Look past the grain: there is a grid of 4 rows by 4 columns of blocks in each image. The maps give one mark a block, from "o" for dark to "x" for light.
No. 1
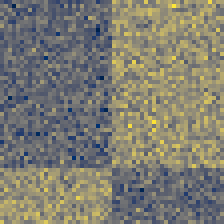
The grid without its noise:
o o x x
o o x x
o o x x
x x o o
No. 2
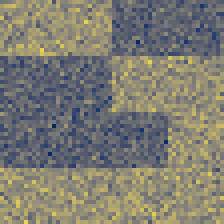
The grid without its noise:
x x o o
o o x x
o o o x
x x x x
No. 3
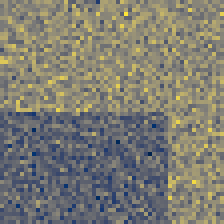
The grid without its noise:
x x x x
x x x x
o o o x
o o o x
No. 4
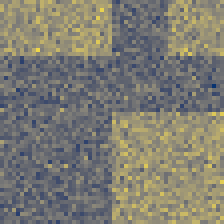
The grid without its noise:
x x o x
o o o o
o o x x
o o x x
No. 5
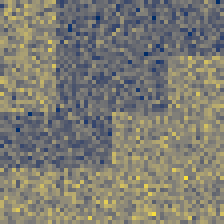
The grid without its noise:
x o o o
x o o x
o o x x
x x x x
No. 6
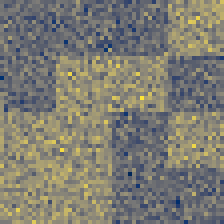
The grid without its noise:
o o o x
o x x o
x x o x
x x o o
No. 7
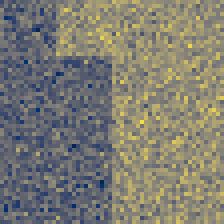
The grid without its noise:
o x x x
o o x x
o o x x
o o x x
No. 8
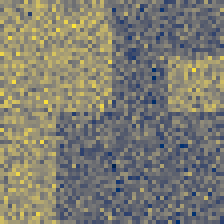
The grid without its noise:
x x o o
x x o x
x o o o
x o o o
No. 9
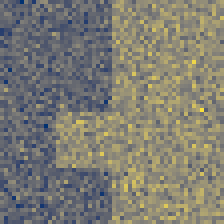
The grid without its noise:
o o x x
o o x x
o x x x
o o x x
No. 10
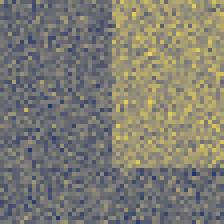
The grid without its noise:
o o x x
o o x x
o o x x
o o o o
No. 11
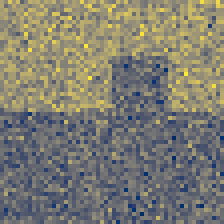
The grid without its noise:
x x x x
x x o x
o o o o
o o o o
